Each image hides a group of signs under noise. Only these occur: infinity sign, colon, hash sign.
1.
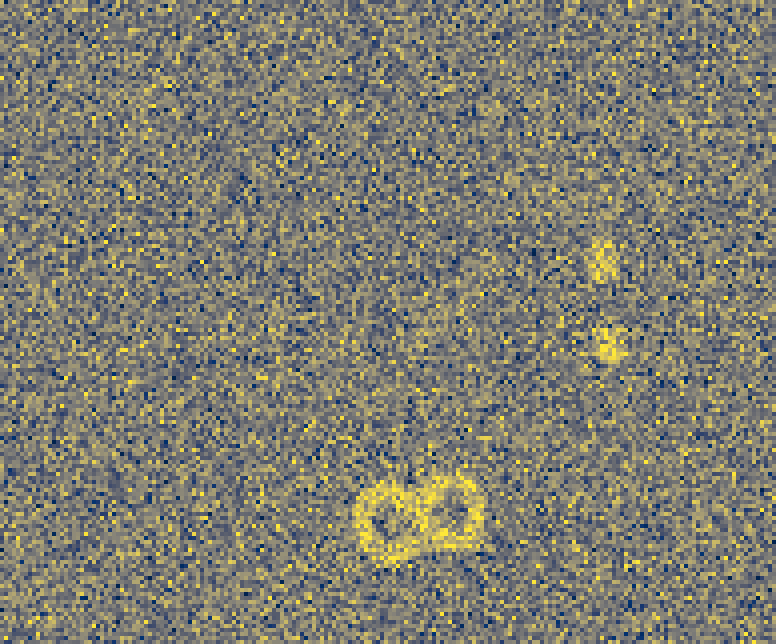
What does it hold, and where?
middle right: colon; bottom middle: infinity sign
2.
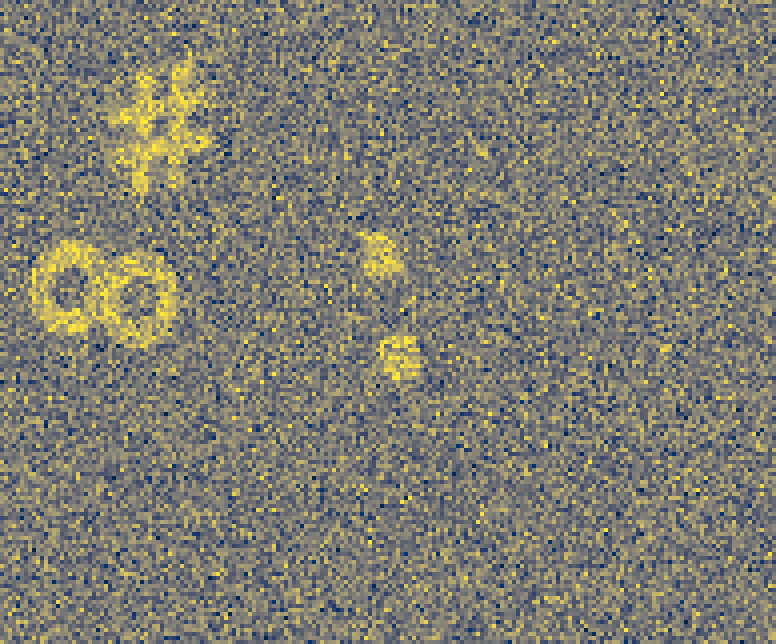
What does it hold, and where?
top left: hash sign; middle left: infinity sign; centre: colon
